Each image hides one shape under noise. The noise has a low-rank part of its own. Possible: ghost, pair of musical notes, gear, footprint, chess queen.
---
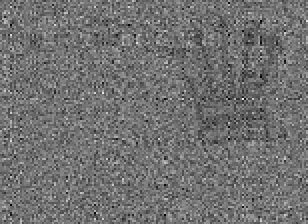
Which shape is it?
chess queen
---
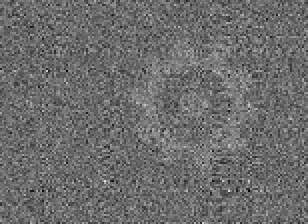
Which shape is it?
gear
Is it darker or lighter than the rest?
lighter
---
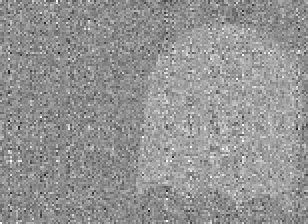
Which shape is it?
ghost
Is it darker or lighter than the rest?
lighter
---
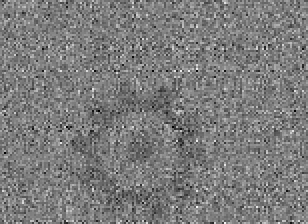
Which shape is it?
gear
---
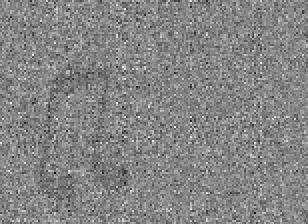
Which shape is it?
pair of musical notes
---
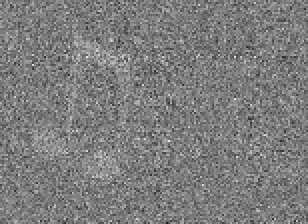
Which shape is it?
pair of musical notes
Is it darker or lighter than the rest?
lighter
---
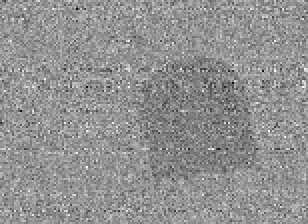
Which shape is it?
ghost
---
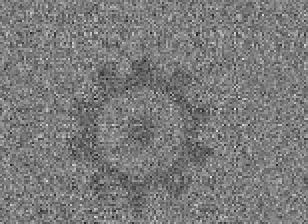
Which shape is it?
gear
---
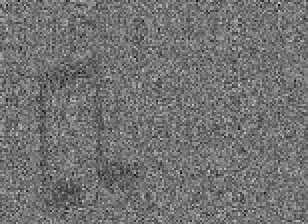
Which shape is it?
pair of musical notes
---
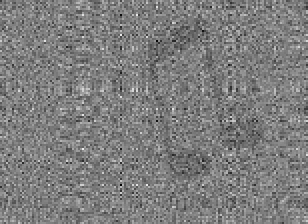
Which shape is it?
pair of musical notes
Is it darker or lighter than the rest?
darker
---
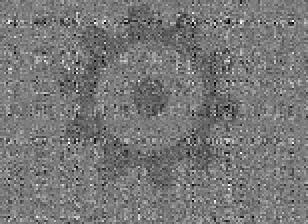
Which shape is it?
gear
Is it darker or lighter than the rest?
darker
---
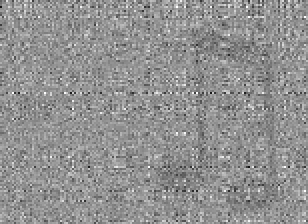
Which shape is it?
pair of musical notes
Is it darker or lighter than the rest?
darker
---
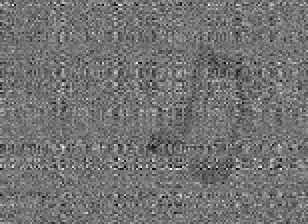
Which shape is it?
pair of musical notes
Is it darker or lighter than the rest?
darker
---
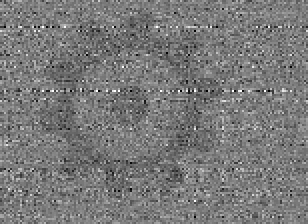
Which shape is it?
gear
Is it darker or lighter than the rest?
darker
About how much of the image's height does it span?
nearly all
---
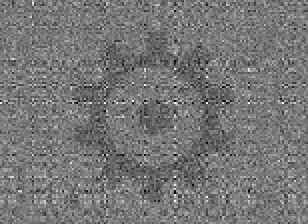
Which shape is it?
gear
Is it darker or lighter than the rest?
darker
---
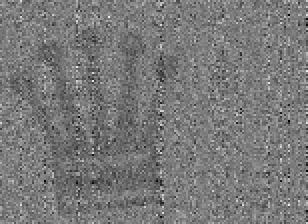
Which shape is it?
chess queen
